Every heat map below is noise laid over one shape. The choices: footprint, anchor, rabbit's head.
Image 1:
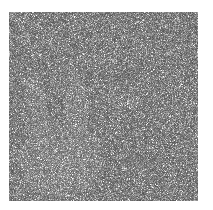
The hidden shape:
rabbit's head
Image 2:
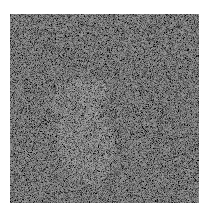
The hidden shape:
footprint
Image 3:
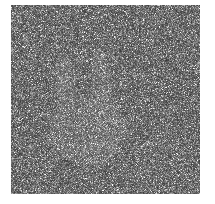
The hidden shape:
rabbit's head
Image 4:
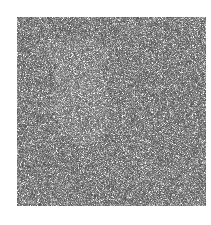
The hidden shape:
footprint
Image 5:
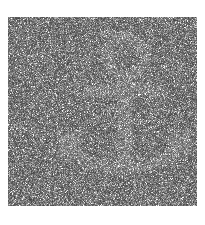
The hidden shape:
anchor
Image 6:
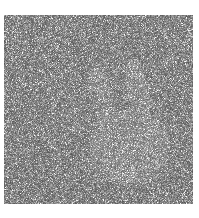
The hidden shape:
rabbit's head
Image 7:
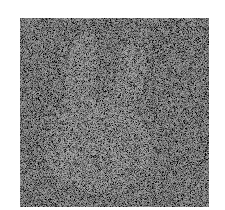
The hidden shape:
rabbit's head
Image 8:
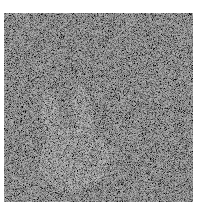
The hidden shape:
rabbit's head
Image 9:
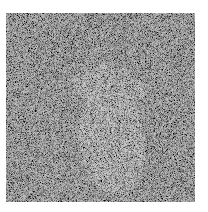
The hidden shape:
footprint
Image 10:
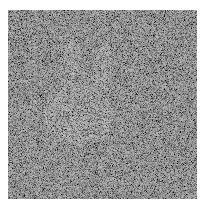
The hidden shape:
rabbit's head
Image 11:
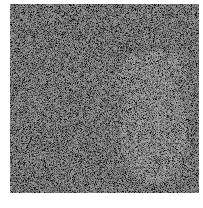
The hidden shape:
footprint
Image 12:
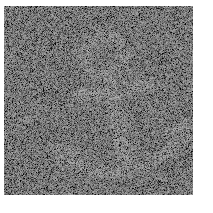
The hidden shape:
anchor
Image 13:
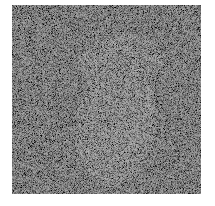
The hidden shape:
footprint
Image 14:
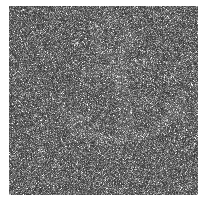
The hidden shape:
anchor
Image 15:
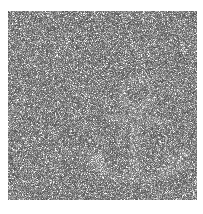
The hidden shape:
anchor
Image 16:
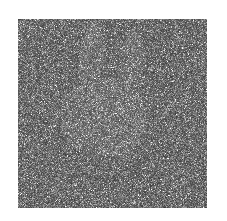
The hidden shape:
rabbit's head
